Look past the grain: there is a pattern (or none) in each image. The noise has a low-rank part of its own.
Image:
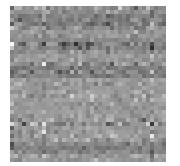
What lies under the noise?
bands of rows
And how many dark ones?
4
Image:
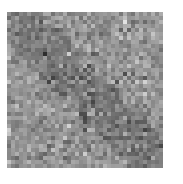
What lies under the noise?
a diagonal band
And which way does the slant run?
top left to bottom right
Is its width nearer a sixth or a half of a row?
a half
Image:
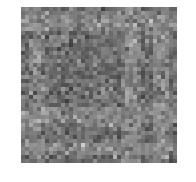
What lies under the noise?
bands of rows crossing bands of columns
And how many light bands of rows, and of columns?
3 and 3
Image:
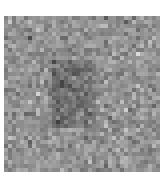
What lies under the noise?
one block
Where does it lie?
centre
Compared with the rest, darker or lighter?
darker
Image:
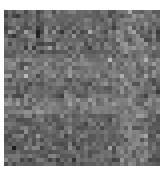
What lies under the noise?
bands of rows crossing bands of columns
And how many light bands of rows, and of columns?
2 and 1
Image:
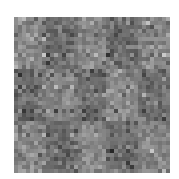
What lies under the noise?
a checkerboard
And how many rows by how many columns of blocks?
3 by 5
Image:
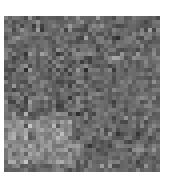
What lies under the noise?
one block
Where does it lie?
bottom left
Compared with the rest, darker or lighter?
lighter
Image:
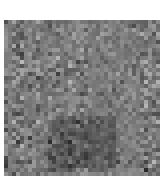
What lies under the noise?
one block
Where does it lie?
bottom middle
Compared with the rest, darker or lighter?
darker
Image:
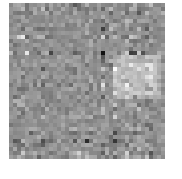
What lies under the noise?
one block
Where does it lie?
middle right
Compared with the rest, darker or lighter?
lighter
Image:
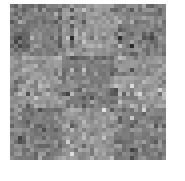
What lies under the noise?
a checkerboard
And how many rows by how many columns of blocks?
3 by 3
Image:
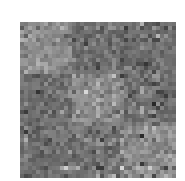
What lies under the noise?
blocks along the diagonal
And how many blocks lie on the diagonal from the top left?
3
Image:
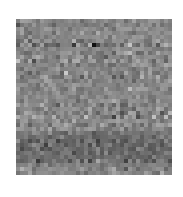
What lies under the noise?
one band of rows
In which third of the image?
bottom
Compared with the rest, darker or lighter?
darker
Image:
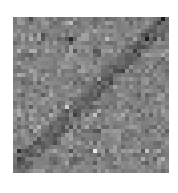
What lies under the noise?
a diagonal band
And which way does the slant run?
bottom left to top right
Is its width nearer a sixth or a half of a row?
a sixth
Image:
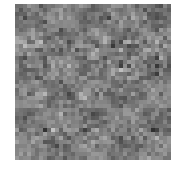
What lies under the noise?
a checkerboard
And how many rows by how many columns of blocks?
6 by 5
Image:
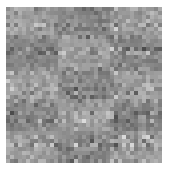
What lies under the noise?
a checkerboard
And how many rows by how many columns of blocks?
5 by 3
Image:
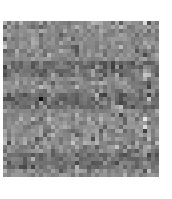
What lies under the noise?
bands of rows
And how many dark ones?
3
